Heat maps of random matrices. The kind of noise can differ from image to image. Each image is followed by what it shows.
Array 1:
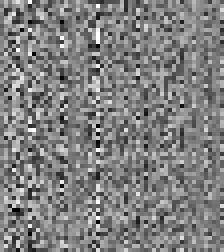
columns of uneven size
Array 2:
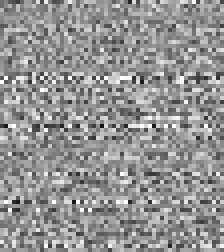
rows of uneven size
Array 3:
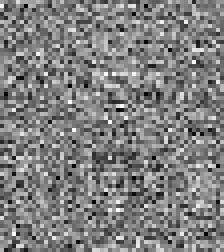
low rank plus noise
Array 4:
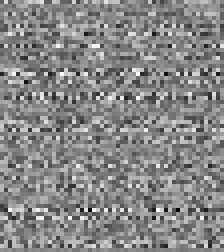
rows of uneven size
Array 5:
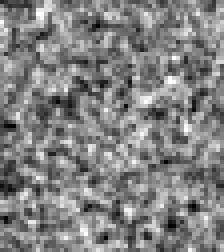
blotchy
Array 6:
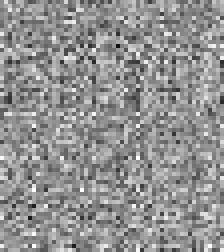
low rank plus noise
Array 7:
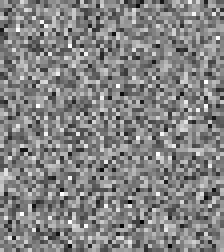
independent entries
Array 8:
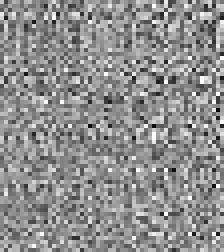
low rank plus noise
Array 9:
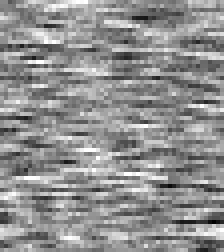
streaked along the rows
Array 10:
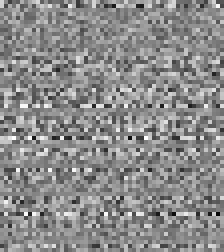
rows of uneven size
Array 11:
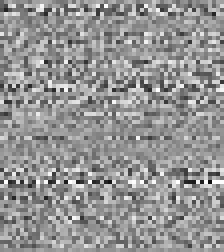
rows of uneven size
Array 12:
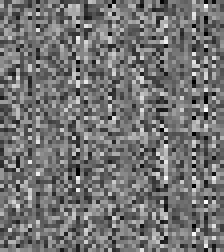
columns of uneven size
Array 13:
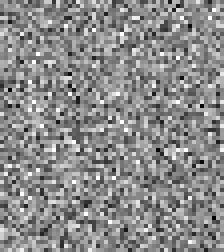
independent entries
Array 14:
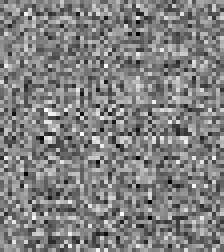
low rank plus noise
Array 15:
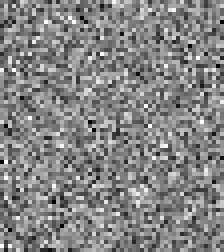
independent entries
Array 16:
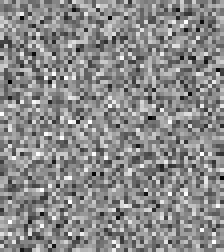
independent entries
